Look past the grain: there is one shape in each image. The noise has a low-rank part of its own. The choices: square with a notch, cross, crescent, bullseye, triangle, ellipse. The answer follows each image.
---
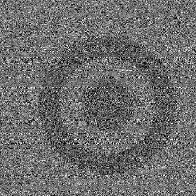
bullseye
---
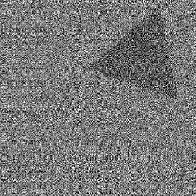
triangle
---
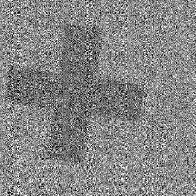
cross
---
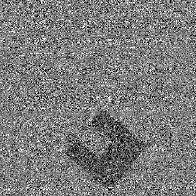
square with a notch
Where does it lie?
bottom middle
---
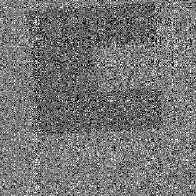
square with a notch
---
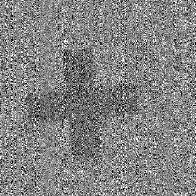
cross
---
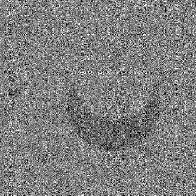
crescent
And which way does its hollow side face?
up
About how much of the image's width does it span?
half
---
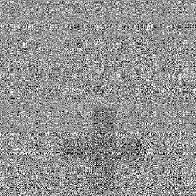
cross
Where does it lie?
bottom middle
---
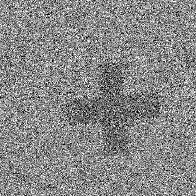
cross
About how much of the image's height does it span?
half
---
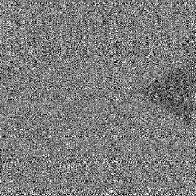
triangle
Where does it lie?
middle right
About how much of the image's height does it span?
a third
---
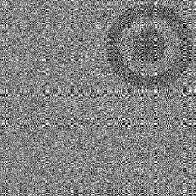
bullseye
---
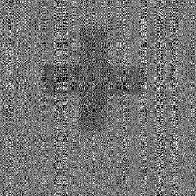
cross
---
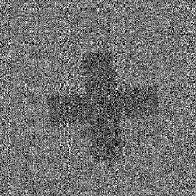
cross
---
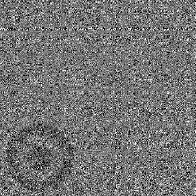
bullseye
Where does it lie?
bottom left
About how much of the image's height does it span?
a third
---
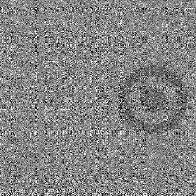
bullseye
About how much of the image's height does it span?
a third
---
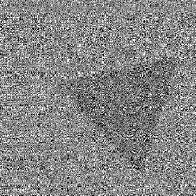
triangle
